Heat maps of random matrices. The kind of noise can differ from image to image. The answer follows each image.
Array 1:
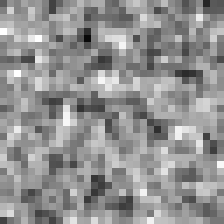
blotchy
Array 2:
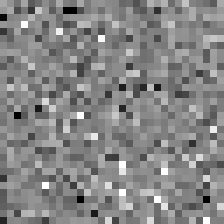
heavy tails
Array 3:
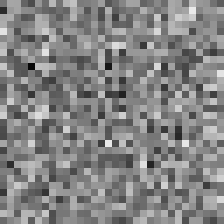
low rank plus noise
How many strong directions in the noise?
five to eight
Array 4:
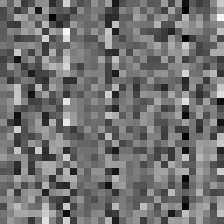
columns of uneven size
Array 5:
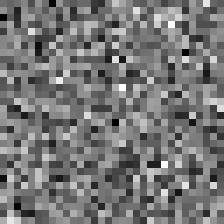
independent entries
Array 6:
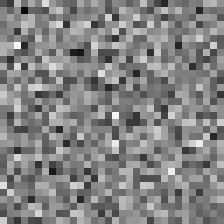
independent entries
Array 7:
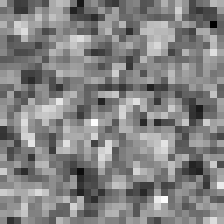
blotchy
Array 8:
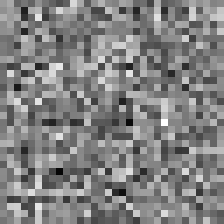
low rank plus noise
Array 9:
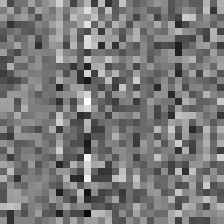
columns of uneven size
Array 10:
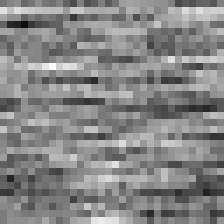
streaked along the rows
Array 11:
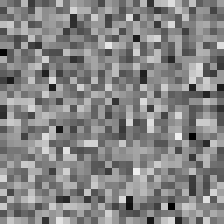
independent entries
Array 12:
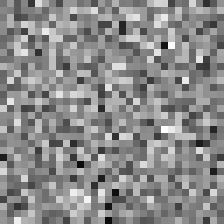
independent entries
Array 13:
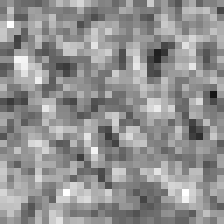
blotchy
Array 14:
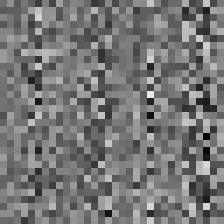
columns of uneven size
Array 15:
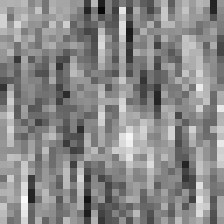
streaked along the columns
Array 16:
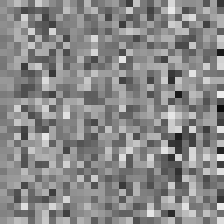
columns of uneven size
